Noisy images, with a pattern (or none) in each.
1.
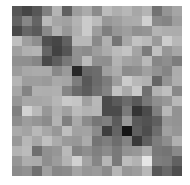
blocks along the diagonal
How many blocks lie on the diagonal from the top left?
5
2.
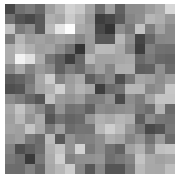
a checkerboard
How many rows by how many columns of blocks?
5 by 4
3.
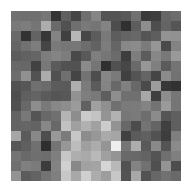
one block
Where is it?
bottom middle
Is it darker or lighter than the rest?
lighter
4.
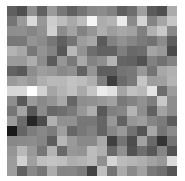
bands of rows
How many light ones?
3
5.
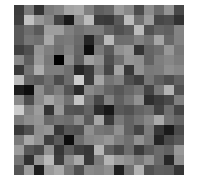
only noise
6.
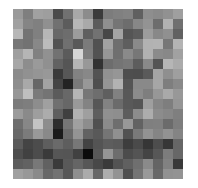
bands of rows crossing bands of columns
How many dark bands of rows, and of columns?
1 and 3
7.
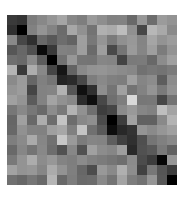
a diagonal band
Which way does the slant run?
top left to bottom right
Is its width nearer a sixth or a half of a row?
a sixth
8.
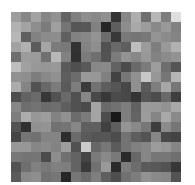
bands of rows crossing bands of columns
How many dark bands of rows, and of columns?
3 and 2
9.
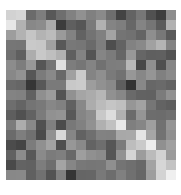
blocks along the diagonal
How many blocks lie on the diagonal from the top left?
7
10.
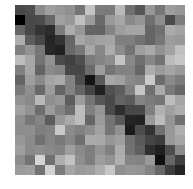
a diagonal band
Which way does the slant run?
top left to bottom right
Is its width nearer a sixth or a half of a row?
a sixth
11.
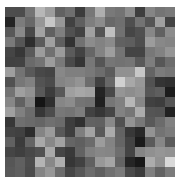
a checkerboard
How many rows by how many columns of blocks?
3 by 6
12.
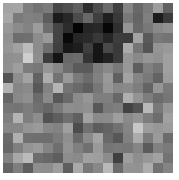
one block
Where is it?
top middle
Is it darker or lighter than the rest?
darker
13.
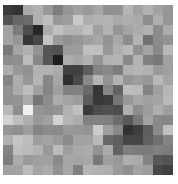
blocks along the diagonal
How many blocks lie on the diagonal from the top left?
7
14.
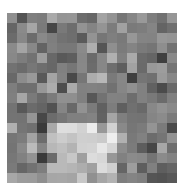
one block
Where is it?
bottom middle
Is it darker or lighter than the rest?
lighter
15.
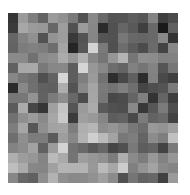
bands of rows crossing bands of columns
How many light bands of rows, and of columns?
3 and 3
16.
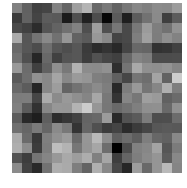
bands of rows crossing bands of columns
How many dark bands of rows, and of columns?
3 and 2
